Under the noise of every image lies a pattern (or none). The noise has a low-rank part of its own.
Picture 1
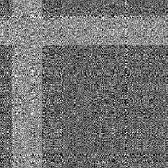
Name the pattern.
bands of rows crossing bands of columns
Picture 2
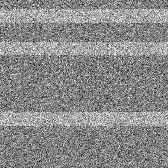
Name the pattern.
bands of rows
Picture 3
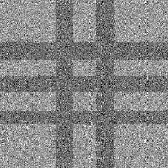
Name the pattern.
bands of rows crossing bands of columns
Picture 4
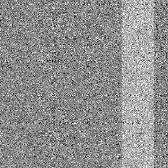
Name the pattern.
one band of columns
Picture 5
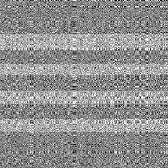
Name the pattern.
bands of rows
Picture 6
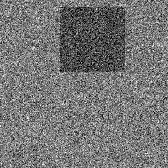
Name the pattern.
one block
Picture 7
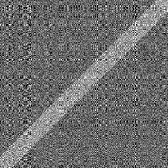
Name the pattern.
a diagonal band
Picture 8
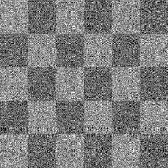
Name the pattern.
a checkerboard
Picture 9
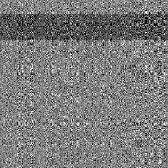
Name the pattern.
one band of rows
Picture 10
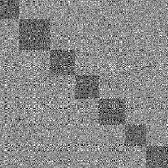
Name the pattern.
blocks along the diagonal
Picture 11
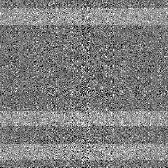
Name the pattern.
bands of rows
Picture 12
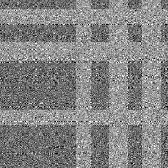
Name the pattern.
bands of rows crossing bands of columns
